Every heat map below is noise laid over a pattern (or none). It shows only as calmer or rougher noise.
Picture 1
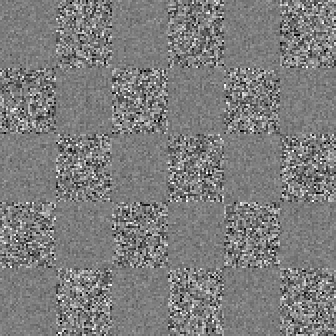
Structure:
a checkerboard
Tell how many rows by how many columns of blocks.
5 by 6
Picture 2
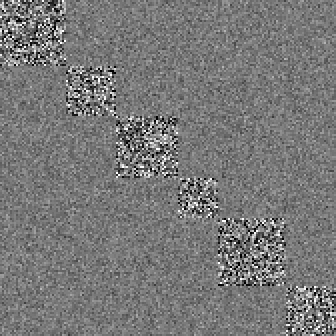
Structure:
blocks along the diagonal
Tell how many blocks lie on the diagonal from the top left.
6
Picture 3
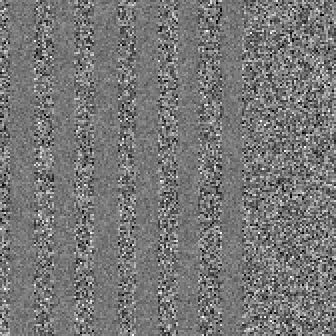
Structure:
bands of columns
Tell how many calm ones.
6
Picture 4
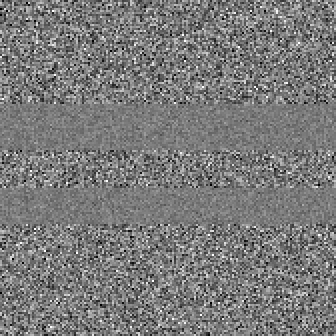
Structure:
bands of rows
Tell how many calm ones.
2
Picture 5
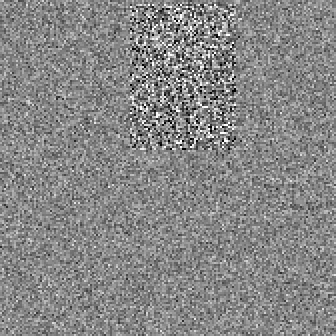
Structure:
one block
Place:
top middle
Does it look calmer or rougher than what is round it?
rougher
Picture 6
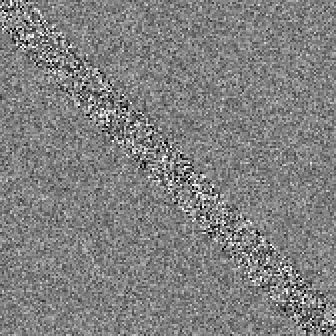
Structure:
a diagonal band
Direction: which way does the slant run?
top left to bottom right
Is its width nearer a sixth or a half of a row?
a sixth
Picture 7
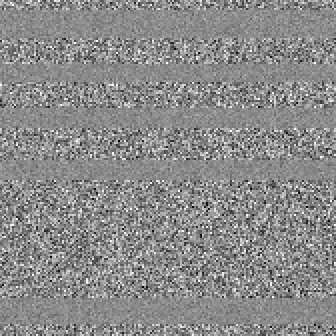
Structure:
bands of rows
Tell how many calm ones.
5
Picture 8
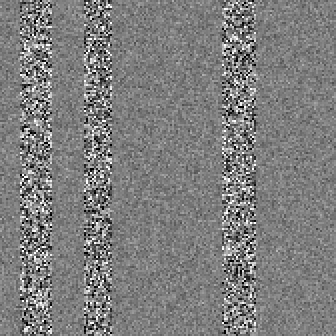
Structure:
bands of columns
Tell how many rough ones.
3
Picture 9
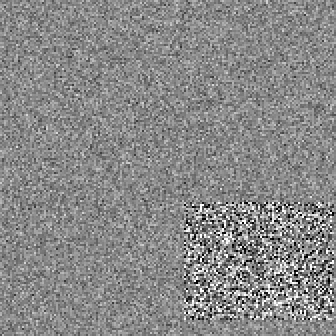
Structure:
one block
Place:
bottom right
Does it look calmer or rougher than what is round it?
rougher
